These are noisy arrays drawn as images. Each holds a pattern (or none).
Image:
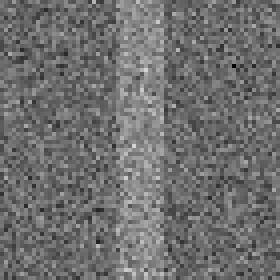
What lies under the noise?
one vertical stripe
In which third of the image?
middle
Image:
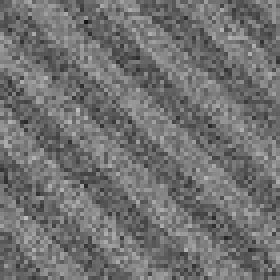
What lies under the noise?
diagonal stripes
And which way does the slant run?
top left to bottom right
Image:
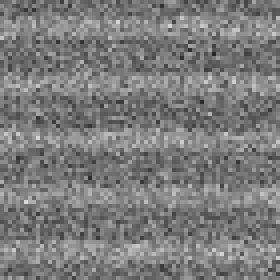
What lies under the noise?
horizontal stripes
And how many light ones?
5
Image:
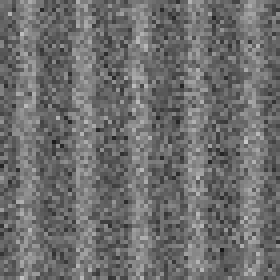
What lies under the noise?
vertical stripes
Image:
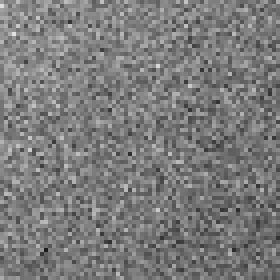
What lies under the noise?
a smooth slope
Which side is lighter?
top left
